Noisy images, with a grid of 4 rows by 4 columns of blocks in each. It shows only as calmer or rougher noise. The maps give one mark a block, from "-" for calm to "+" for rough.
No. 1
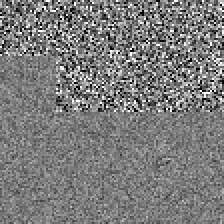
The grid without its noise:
+ + + +
- + + +
- - - -
- - - -
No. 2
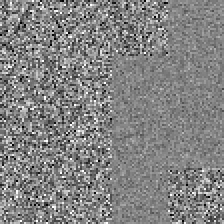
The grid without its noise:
+ + + -
+ + - -
+ + - -
+ + - +
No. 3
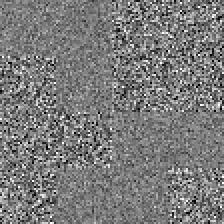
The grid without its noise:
- - + +
+ - + +
+ + - -
+ - - +
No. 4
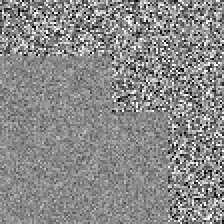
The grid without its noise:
+ + + +
- - + +
- - - +
- - - +
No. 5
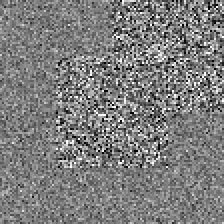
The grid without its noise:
- - + +
- + + +
- + + -
- - - -
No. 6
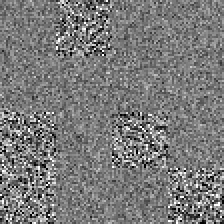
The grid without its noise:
- + - -
- - - -
+ - + -
+ - - +
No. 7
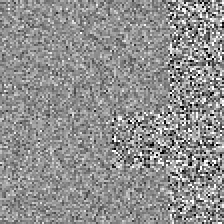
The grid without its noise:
- - - +
- - - +
- - + +
- - - +
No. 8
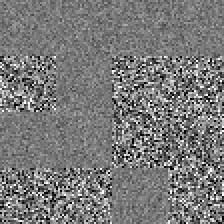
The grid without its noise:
- - - -
+ - + +
- - + +
+ + - +
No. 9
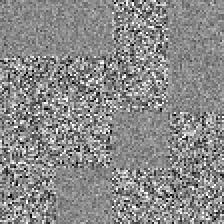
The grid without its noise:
- - + -
+ + + -
+ + - +
+ - + +
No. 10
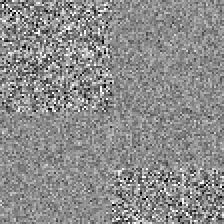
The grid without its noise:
+ + - -
+ + - -
- - - -
- - + +
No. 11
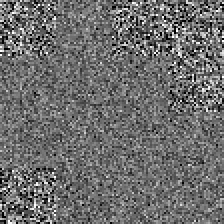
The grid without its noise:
+ - + +
- - - +
- - - -
+ - - -
